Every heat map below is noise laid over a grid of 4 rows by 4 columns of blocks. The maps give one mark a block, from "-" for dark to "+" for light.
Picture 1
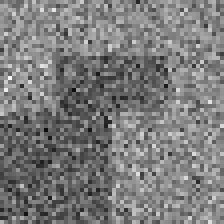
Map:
++++
+--+
--++
--++
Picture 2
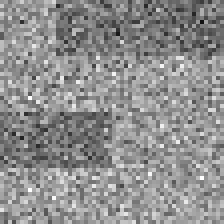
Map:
+---
++++
--++
++++
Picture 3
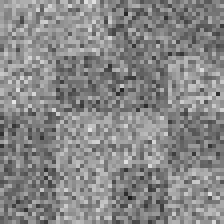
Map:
++--
+--+
-++-
-+-+
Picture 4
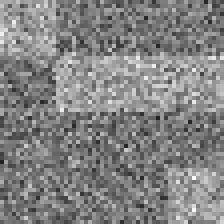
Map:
+---
-+++
----
---+
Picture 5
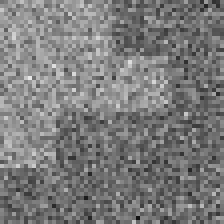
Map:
++--
+++-
+---
----
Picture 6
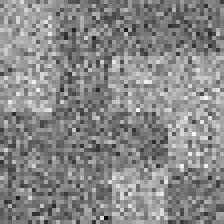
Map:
+---
+-++
---+
--+-
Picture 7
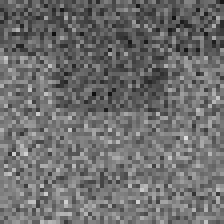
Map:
----
+--+
++++
++++
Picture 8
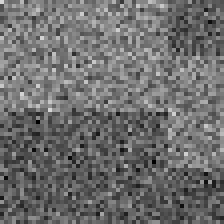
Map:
+++-
++++
---+
----
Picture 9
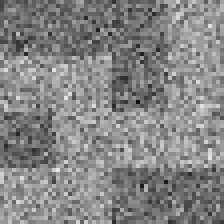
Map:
---+
++-+
-+++
++--
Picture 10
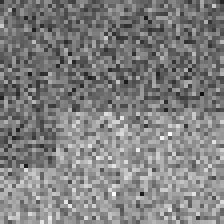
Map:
----
----
-+++
++++
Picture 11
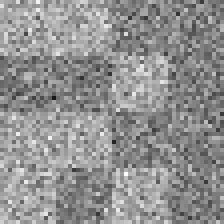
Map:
++--
--+-
++--
+-+-
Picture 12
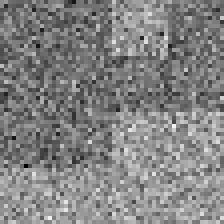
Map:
--+-
----
--++
++++
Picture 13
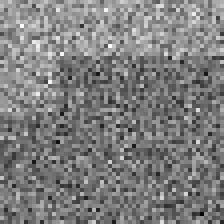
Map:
++++
+---
----
----
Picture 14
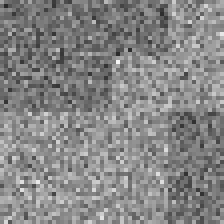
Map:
---+
--++
+++-
+++-
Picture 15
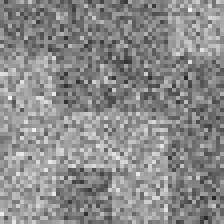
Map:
---+
+---
+++-
+-+-
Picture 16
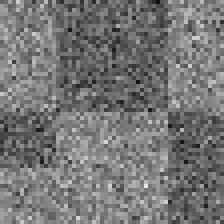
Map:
+--+
+--+
-++-
+++-
